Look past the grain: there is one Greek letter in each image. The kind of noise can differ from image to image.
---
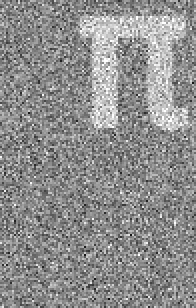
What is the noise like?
low rank plus noise
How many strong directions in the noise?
three or four
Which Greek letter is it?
pi
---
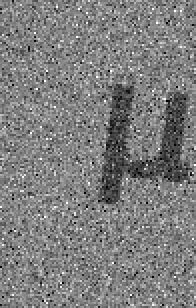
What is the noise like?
heavy tails
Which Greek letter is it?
mu
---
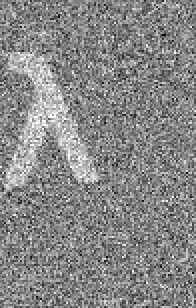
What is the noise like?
low rank plus noise
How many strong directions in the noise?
five to eight
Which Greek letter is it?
lambda
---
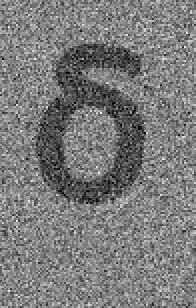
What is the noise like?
low rank plus noise
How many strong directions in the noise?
two
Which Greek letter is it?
delta
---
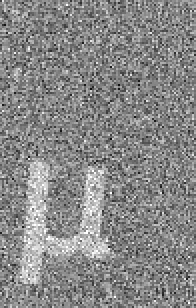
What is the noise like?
low rank plus noise
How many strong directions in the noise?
three or four
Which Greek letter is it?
mu
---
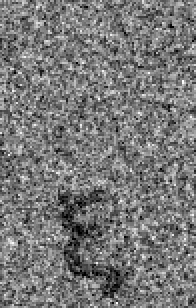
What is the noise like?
blotchy
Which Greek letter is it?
xi
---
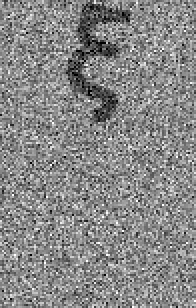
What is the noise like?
low rank plus noise
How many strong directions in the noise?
one
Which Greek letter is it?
xi
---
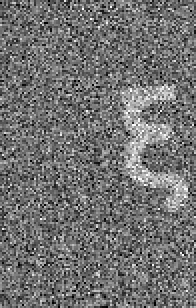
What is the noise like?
low rank plus noise
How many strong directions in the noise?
two
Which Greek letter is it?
xi
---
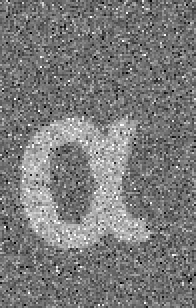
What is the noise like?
heavy tails
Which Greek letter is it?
alpha
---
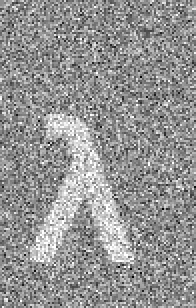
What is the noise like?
independent entries
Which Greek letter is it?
lambda
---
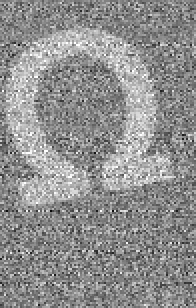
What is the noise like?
rows of uneven size
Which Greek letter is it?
omega
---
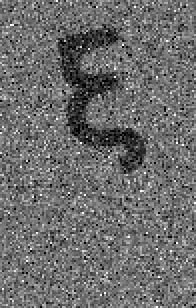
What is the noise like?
heavy tails
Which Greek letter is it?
xi
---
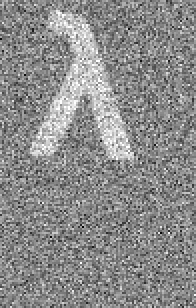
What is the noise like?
low rank plus noise
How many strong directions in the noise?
two
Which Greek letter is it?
lambda
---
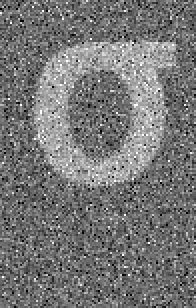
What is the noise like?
heavy tails
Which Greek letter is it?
sigma
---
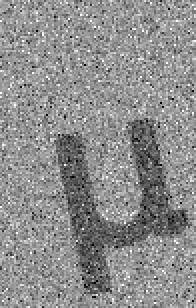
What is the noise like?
heavy tails
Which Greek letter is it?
mu
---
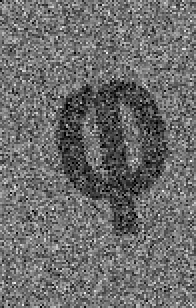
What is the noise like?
independent entries
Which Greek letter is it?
phi
